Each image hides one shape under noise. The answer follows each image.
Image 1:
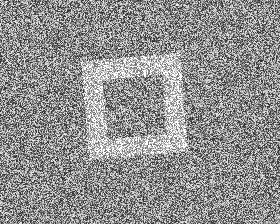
square frame
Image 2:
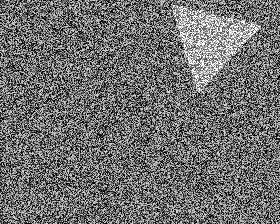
triangle
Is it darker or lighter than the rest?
lighter
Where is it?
top right
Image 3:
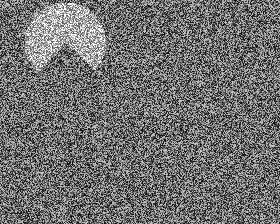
disc with a wedge cut out
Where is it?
top left
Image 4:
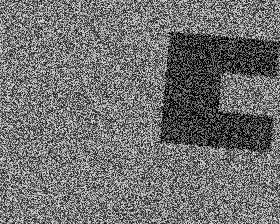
square with a notch
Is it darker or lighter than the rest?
darker
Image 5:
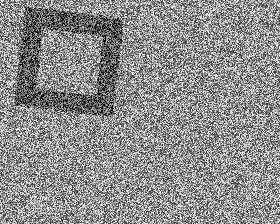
square frame
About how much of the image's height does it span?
half
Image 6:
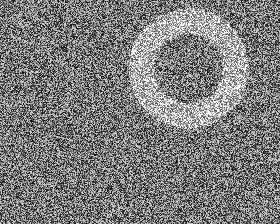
ring
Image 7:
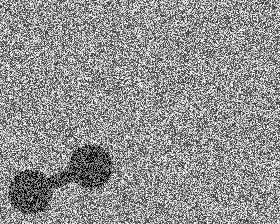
dumbbell
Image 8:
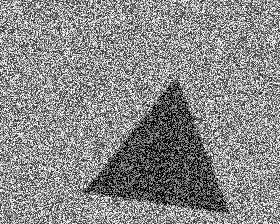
triangle
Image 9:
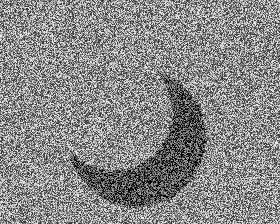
crescent
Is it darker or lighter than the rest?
darker
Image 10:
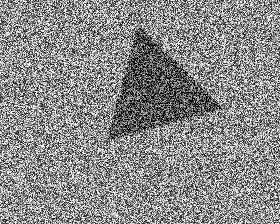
triangle
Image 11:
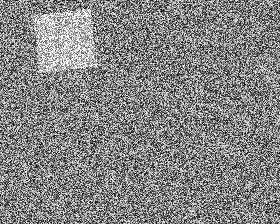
square
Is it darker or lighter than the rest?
lighter
